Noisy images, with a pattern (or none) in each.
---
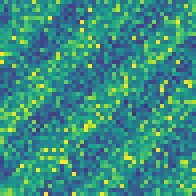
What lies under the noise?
diagonal stripes
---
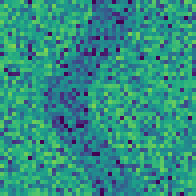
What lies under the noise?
a wavy band
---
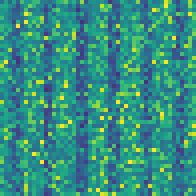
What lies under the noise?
vertical stripes
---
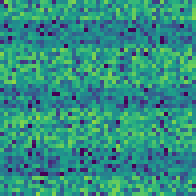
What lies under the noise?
horizontal stripes
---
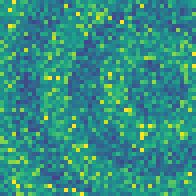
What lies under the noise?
rings round one point
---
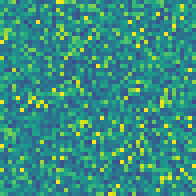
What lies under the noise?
only noise
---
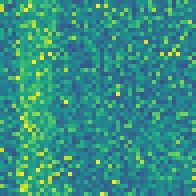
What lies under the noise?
one vertical stripe
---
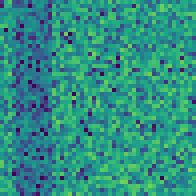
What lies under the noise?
one vertical stripe
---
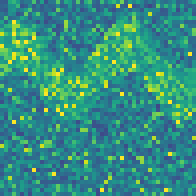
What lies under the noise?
a wavy band
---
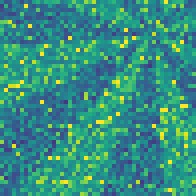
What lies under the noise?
spokes from one point
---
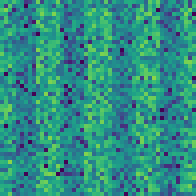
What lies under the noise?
vertical stripes
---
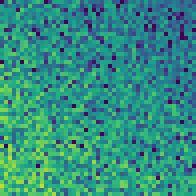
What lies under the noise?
a smooth slope
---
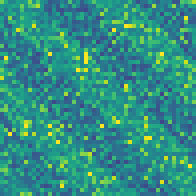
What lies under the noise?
diagonal stripes
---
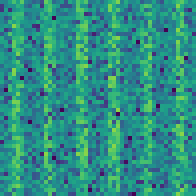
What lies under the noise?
vertical stripes
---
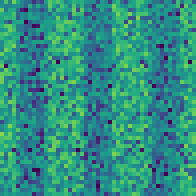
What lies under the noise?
vertical stripes
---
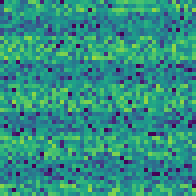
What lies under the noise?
horizontal stripes
